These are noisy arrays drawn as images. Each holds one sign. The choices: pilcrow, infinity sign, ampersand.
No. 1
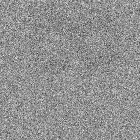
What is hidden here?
dark infinity sign
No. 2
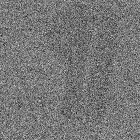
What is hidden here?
dark pilcrow
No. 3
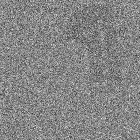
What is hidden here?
dark pilcrow
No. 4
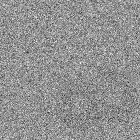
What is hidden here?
dark infinity sign
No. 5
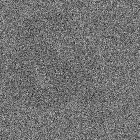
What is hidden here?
dark ampersand
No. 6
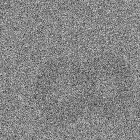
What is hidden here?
dark infinity sign
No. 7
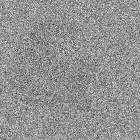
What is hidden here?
dark ampersand
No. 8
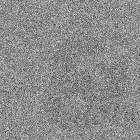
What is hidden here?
dark ampersand
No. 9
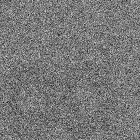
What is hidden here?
dark infinity sign
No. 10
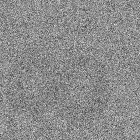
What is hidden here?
dark infinity sign
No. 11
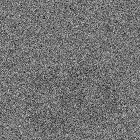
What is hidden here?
dark infinity sign
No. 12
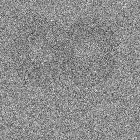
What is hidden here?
dark infinity sign
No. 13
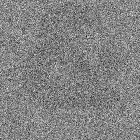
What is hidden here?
dark ampersand
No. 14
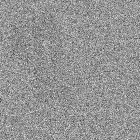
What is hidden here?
dark pilcrow
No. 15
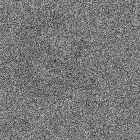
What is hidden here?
dark ampersand
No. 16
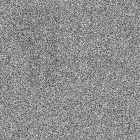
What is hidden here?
dark pilcrow
